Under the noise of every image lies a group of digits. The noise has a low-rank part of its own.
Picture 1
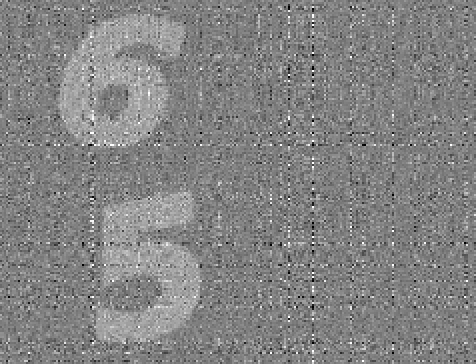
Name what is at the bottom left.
5
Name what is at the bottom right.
nothing
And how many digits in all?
2
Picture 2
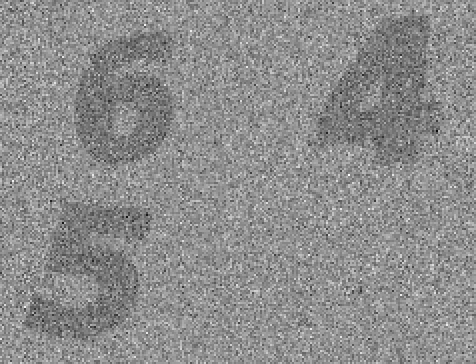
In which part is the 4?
top right
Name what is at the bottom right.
nothing
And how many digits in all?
3
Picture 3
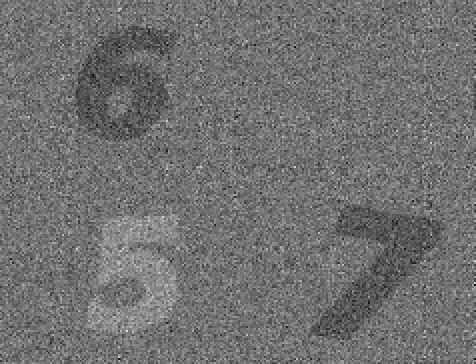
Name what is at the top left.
6
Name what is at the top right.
nothing
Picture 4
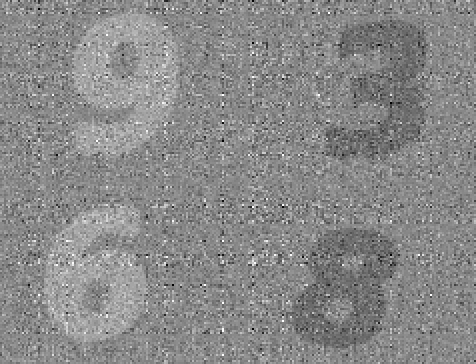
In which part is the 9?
top left
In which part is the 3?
top right
